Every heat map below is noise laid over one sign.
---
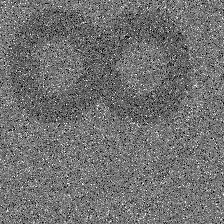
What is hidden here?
dark infinity sign
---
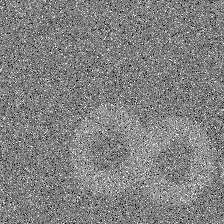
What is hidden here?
light infinity sign
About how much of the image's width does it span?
two thirds
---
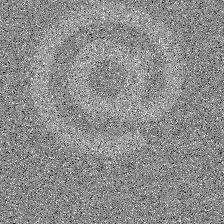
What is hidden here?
light at sign
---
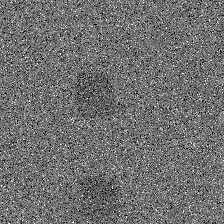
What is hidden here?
dark colon
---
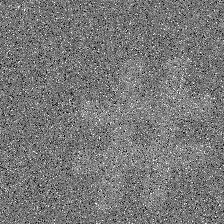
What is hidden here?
light hash sign
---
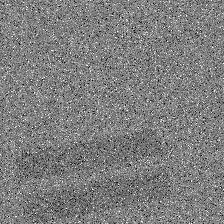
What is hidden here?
dark equals sign
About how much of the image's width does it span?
two thirds
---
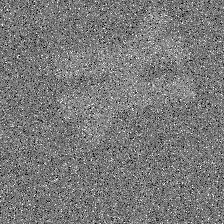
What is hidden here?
light not-equal sign
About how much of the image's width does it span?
two thirds
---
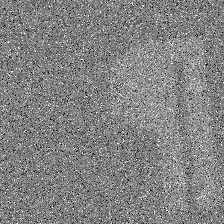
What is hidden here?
light pilcrow
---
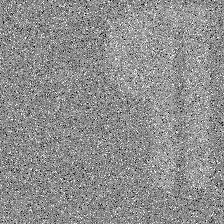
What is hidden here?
light pilcrow
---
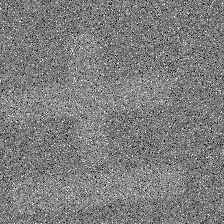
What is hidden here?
light plus-minus sign
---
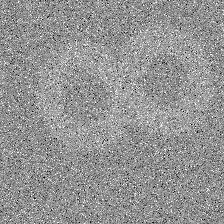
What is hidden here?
light infinity sign
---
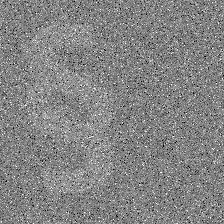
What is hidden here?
light section sign
